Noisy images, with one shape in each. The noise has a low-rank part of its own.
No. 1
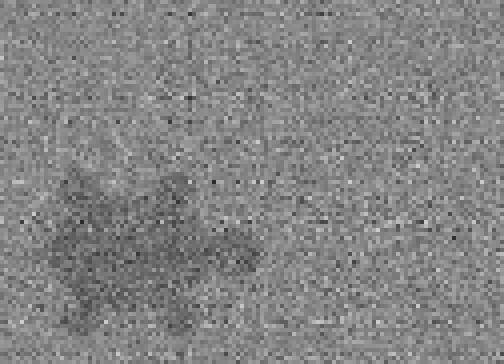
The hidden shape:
turtle
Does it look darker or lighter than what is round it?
darker
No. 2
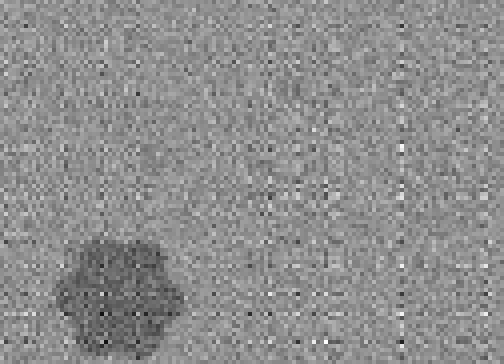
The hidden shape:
flower
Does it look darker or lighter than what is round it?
darker
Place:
bottom left
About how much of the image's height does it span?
a third
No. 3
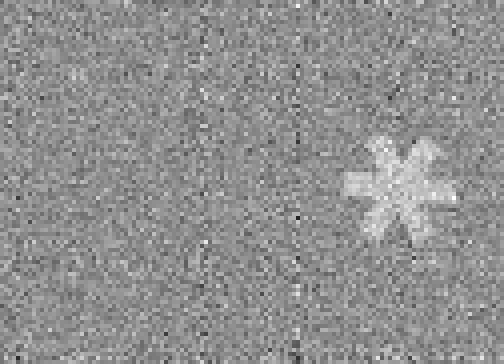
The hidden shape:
asterisk
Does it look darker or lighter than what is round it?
lighter
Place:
middle right
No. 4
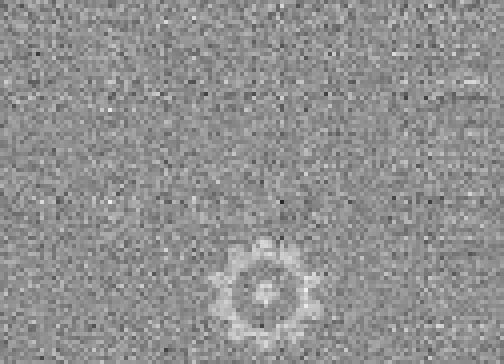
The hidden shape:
gear
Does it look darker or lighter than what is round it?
lighter
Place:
bottom middle
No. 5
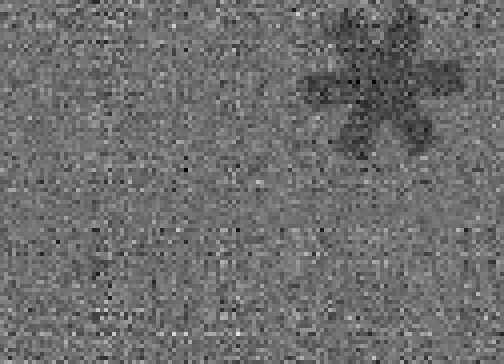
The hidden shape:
asterisk
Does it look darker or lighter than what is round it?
darker
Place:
top right
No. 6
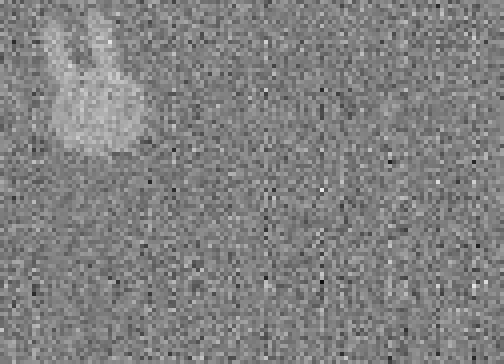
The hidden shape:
rabbit's head
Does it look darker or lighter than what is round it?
lighter
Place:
top left
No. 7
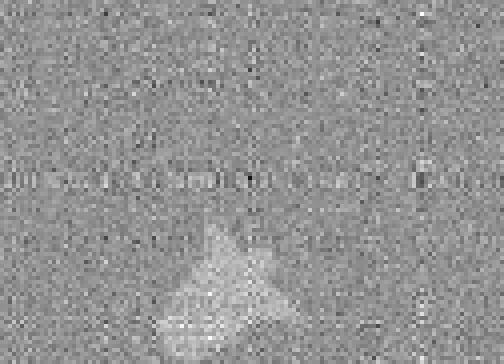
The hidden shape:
bell
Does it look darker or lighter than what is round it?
lighter
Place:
bottom middle
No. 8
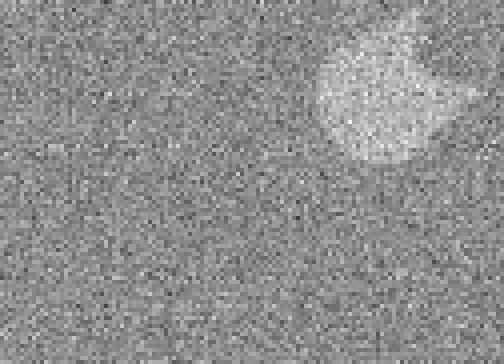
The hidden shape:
cat's head
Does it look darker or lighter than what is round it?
lighter
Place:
top right
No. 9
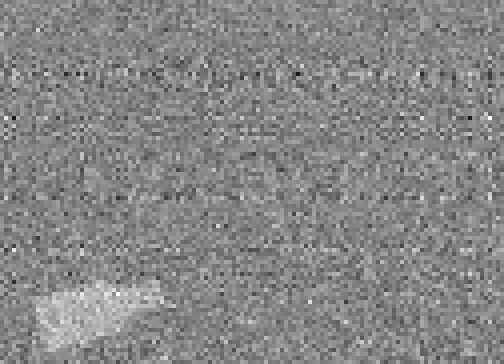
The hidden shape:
bottle
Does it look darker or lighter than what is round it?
lighter
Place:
bottom left
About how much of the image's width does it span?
a quarter
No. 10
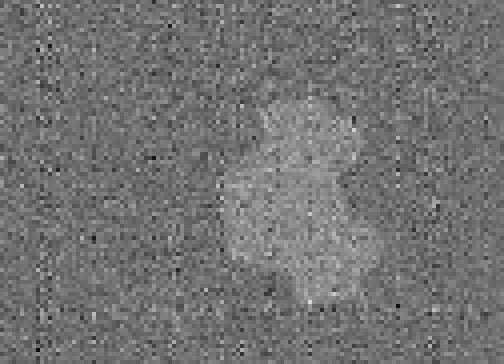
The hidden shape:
car
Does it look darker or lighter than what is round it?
lighter
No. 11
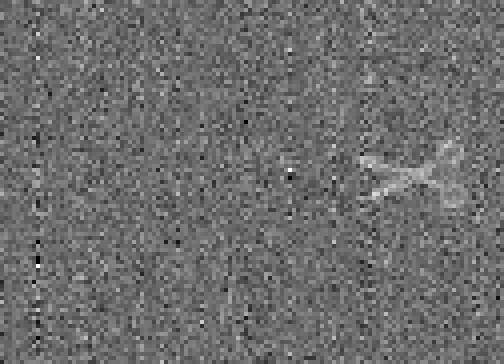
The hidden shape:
pair of scissors
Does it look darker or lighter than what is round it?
lighter
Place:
middle right
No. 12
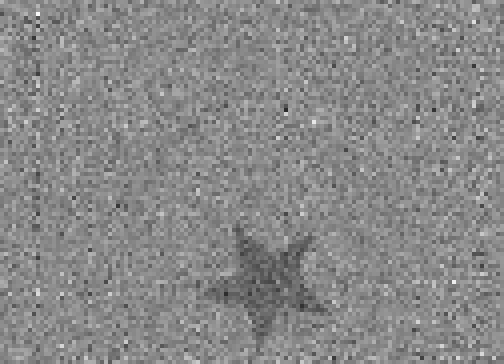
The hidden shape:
star
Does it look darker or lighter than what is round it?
darker
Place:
bottom middle
